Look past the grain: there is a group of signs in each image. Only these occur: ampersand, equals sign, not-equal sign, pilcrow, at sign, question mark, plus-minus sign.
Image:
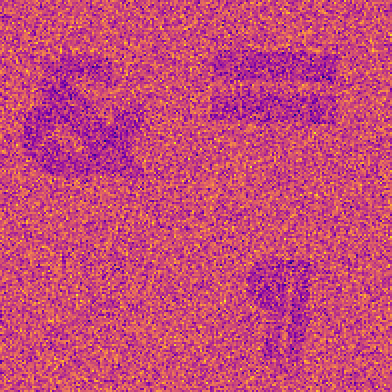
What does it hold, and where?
top left: dark ampersand; top right: dark equals sign; bottom right: dark pilcrow
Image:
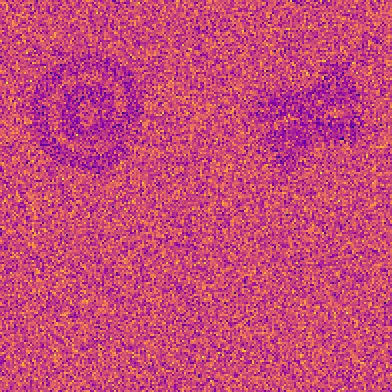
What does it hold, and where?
top left: dark at sign; top right: dark not-equal sign
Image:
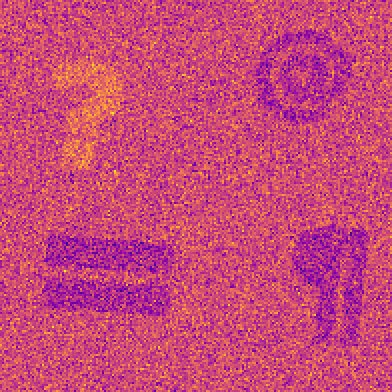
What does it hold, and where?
top left: light question mark; top right: dark at sign; bottom left: dark equals sign; bottom right: dark pilcrow
